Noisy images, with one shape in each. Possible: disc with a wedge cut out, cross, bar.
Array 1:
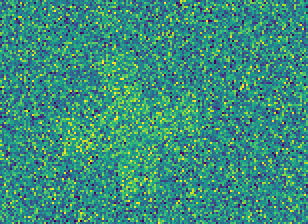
cross
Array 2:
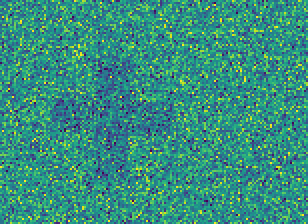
cross
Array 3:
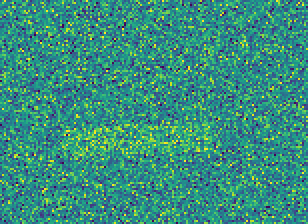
bar
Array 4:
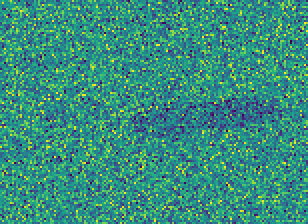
bar
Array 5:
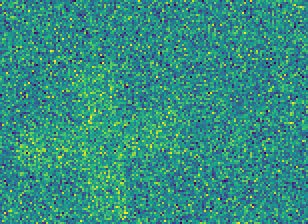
cross
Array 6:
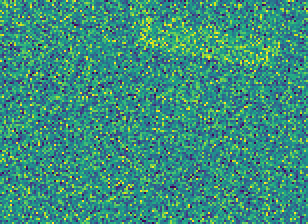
bar
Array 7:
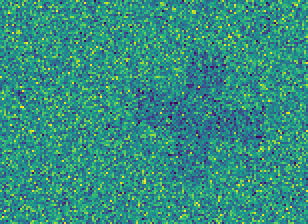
cross
